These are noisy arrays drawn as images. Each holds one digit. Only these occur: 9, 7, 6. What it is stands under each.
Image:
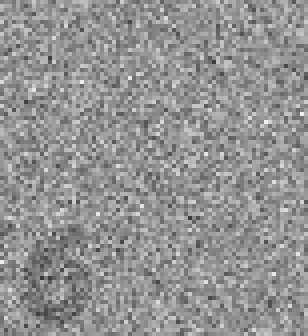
dark 6, bottom left
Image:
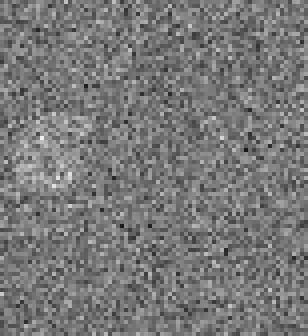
light 6, middle left
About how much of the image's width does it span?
a quarter
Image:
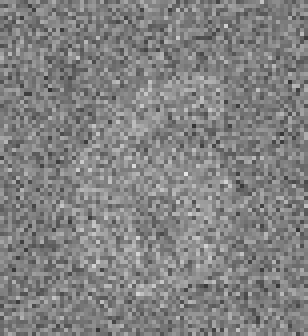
light 6
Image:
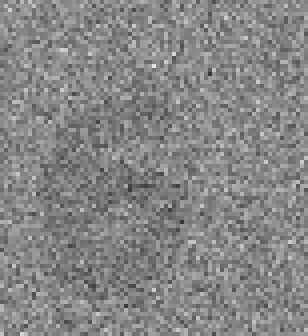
dark 6
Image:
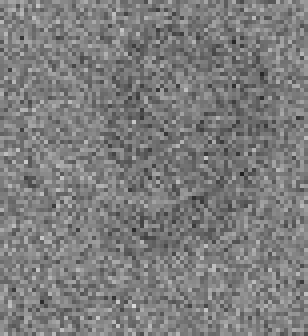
dark 9
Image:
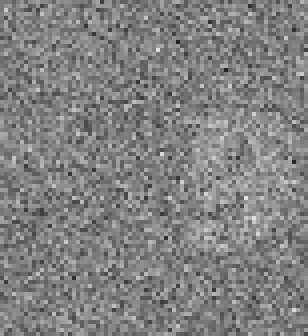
light 9, middle right
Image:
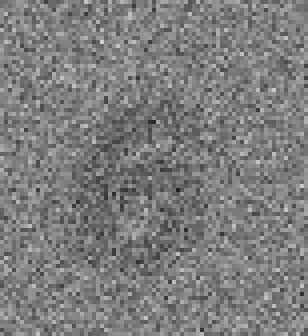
dark 6
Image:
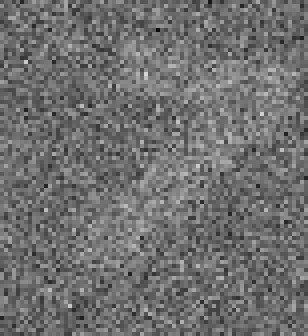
light 7
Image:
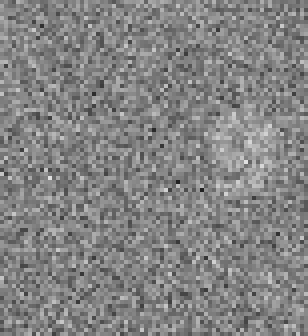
light 9, middle right
